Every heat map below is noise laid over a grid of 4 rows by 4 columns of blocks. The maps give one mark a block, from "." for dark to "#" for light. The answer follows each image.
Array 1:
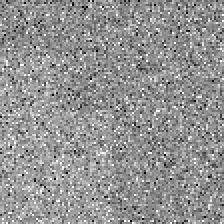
. . . .
# . . .
# # . .
# # . .
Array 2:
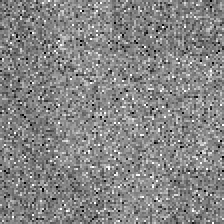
. # . .
. # # #
. # # #
. . # .
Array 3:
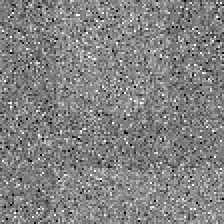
. # # .
. # # .
. . . .
. # # #
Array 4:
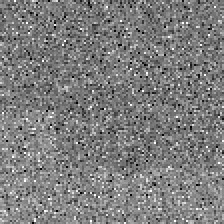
. . . .
. . . .
# . . .
# # # #
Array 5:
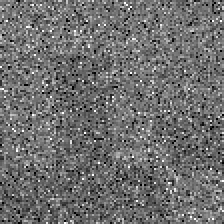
# # # #
# . # #
# . # .
. . . #
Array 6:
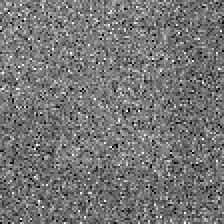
# # # .
# # # .
. # # .
. . . .
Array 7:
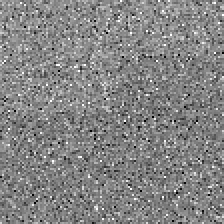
# # # #
# # . .
. . . .
. . . .
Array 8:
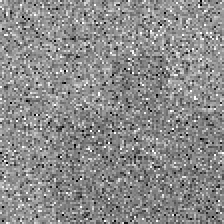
# # # #
# # . #
# . . .
# . . .
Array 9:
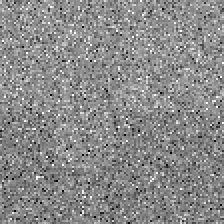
# # # #
# # # #
. # . .
. . . .
